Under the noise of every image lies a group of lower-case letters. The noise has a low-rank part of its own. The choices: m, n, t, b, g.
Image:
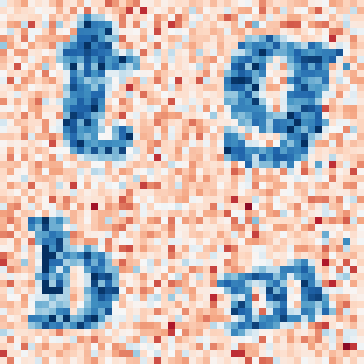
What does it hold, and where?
top left: t; top right: g; bottom left: b; bottom right: m
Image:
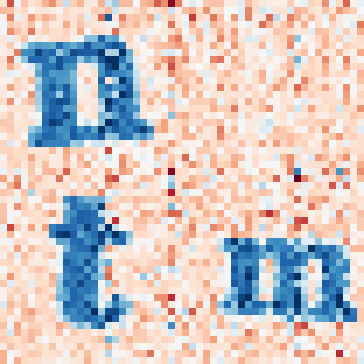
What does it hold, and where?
top left: n; bottom left: t; bottom right: m
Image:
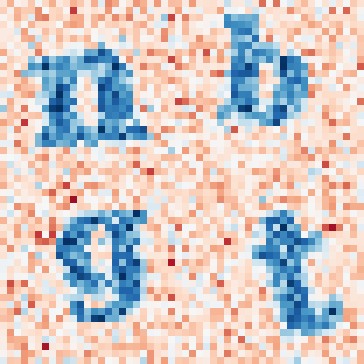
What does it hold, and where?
top left: n; top right: b; bottom left: g; bottom right: t
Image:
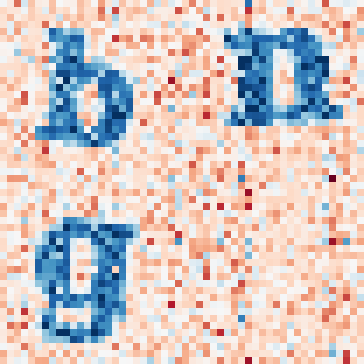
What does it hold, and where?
top left: b; top right: n; bottom left: g
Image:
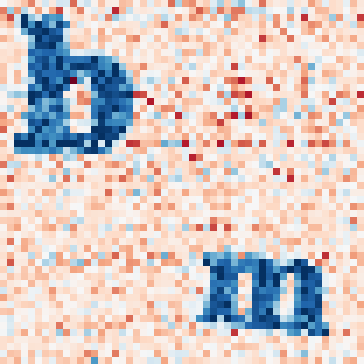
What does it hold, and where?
top left: b; bottom right: m
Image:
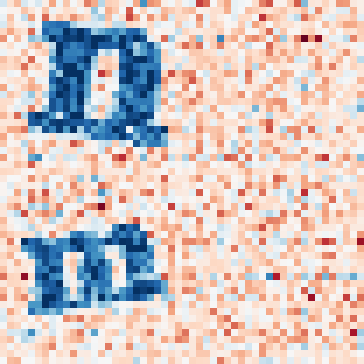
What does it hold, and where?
top left: n; bottom left: m
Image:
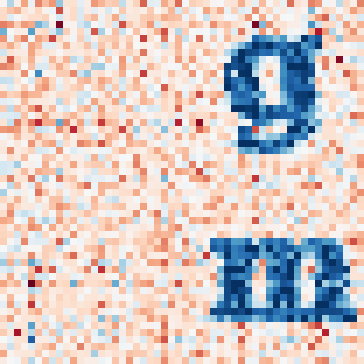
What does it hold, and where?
top right: g; bottom right: m
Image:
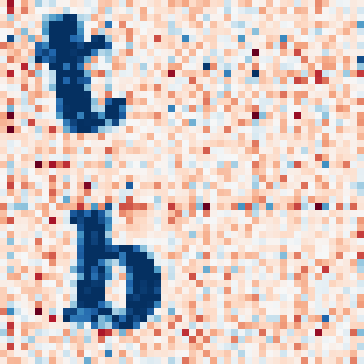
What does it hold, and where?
top left: t; bottom left: b
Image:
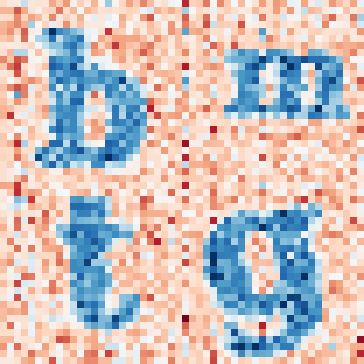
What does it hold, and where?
top left: b; top right: m; bottom left: t; bottom right: g
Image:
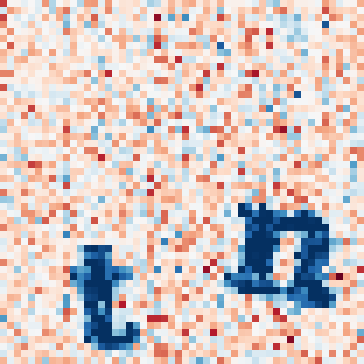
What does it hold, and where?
bottom left: t; bottom right: n
